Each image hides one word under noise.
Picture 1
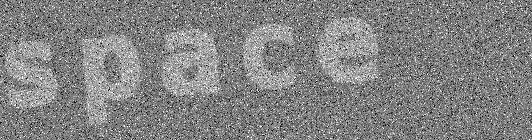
space
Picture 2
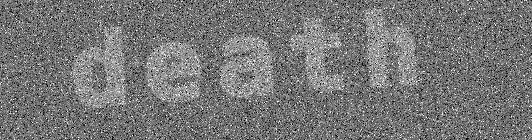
death
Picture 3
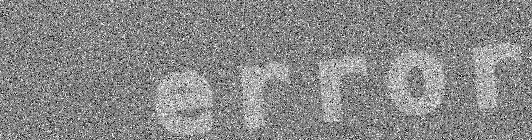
error
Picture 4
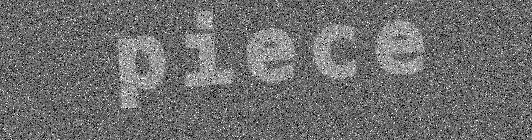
piece
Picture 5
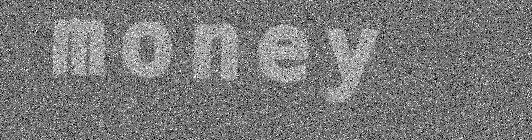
money
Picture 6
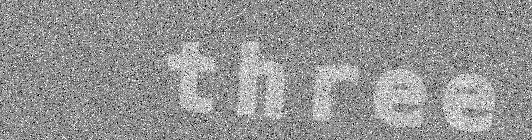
three
